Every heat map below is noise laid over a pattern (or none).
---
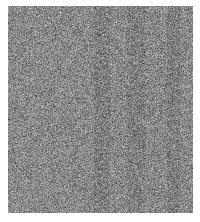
bands of columns
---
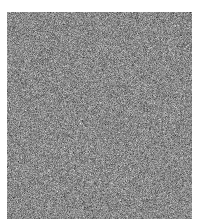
only noise
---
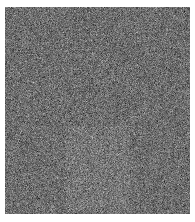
one block
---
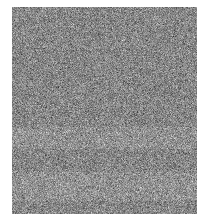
bands of rows
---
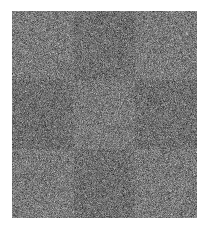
a checkerboard
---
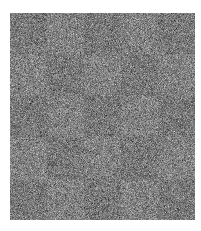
a checkerboard
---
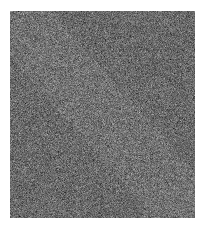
a diagonal band
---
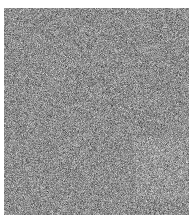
one block
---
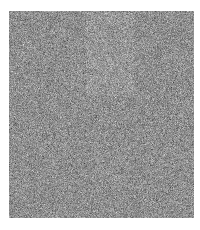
one block
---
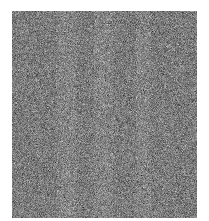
bands of columns
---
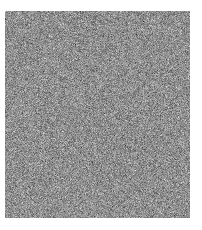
only noise
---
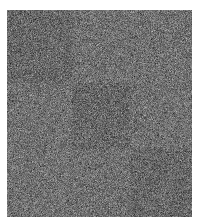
blocks along the diagonal
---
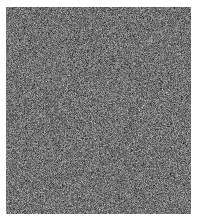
only noise
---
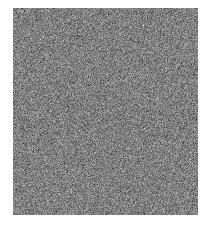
only noise
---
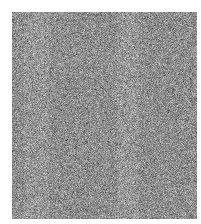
bands of columns
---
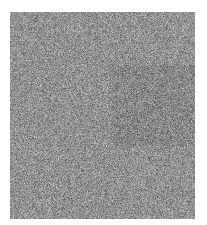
one block
